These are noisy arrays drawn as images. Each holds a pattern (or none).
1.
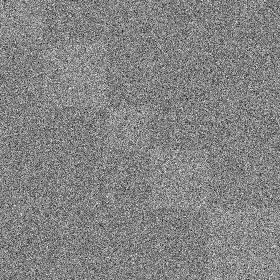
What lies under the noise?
blocks along the diagonal
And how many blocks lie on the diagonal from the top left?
5
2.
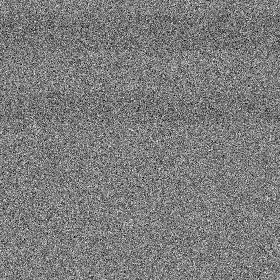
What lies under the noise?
bands of rows
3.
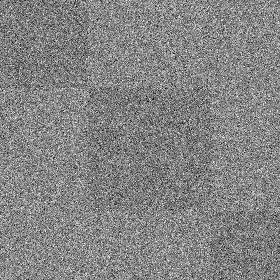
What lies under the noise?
blocks along the diagonal
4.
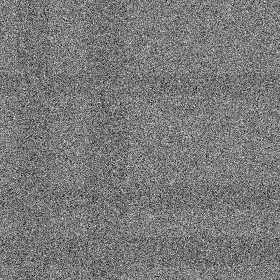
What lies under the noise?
bands of rows crossing bands of columns
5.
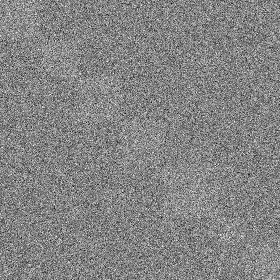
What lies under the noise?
blocks along the diagonal
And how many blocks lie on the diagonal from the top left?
7
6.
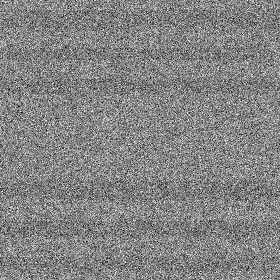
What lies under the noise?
bands of rows
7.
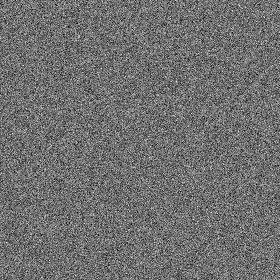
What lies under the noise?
only noise
